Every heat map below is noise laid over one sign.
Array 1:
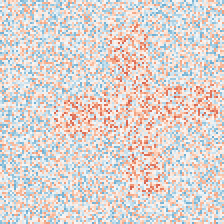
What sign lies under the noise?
plus sign
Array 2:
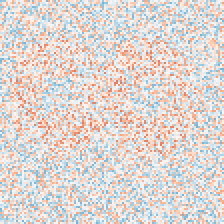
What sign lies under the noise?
infinity sign
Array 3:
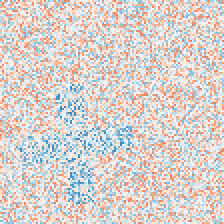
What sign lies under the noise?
plus sign
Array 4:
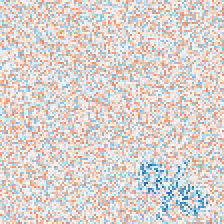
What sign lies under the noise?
percent sign
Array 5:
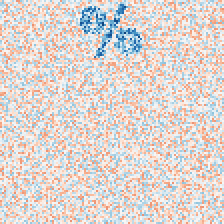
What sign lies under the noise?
percent sign
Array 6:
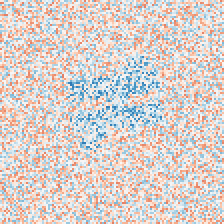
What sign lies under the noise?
not-equal sign
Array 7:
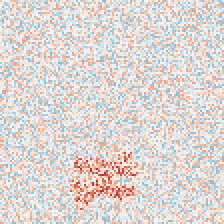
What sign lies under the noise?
not-equal sign
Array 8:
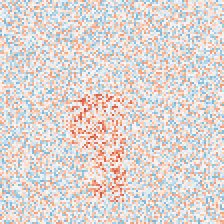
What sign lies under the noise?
pilcrow
